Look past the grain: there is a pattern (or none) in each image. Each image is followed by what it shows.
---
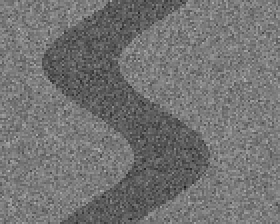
a wavy band
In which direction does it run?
top to bottom
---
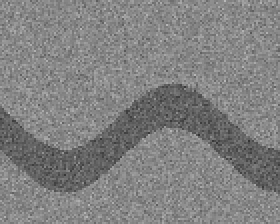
a wavy band
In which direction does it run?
left to right
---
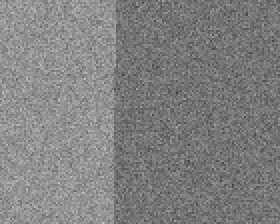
a sharp edge
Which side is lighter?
left
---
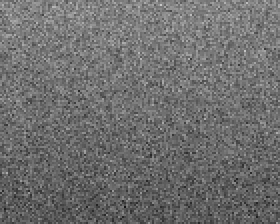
a smooth slope
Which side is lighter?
top
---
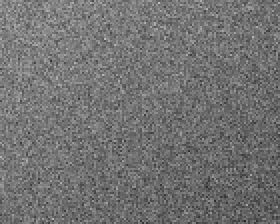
a smooth slope
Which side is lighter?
top left
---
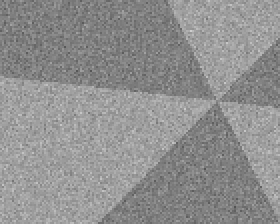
spokes from one point
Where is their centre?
middle right
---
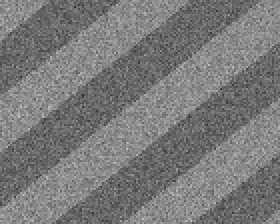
diagonal stripes
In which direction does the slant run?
bottom left to top right
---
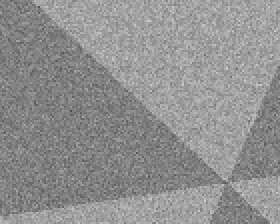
spokes from one point
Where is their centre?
bottom right
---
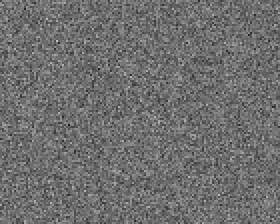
only noise
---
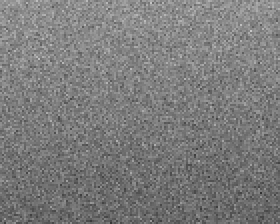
a smooth slope
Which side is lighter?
top
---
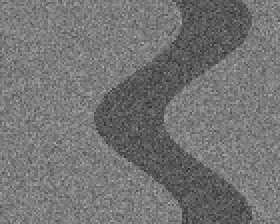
a wavy band
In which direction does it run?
top to bottom
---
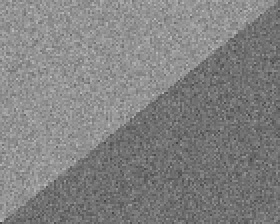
a sharp edge
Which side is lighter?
top left
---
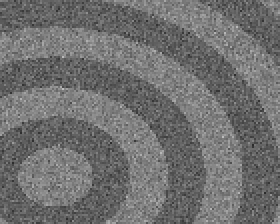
rings round one point
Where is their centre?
bottom left
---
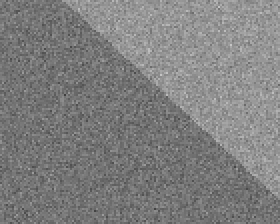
a sharp edge
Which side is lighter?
top right
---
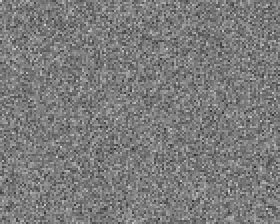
only noise
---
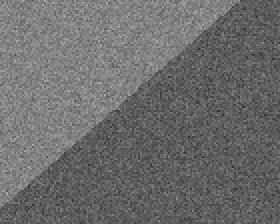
a sharp edge
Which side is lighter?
top left
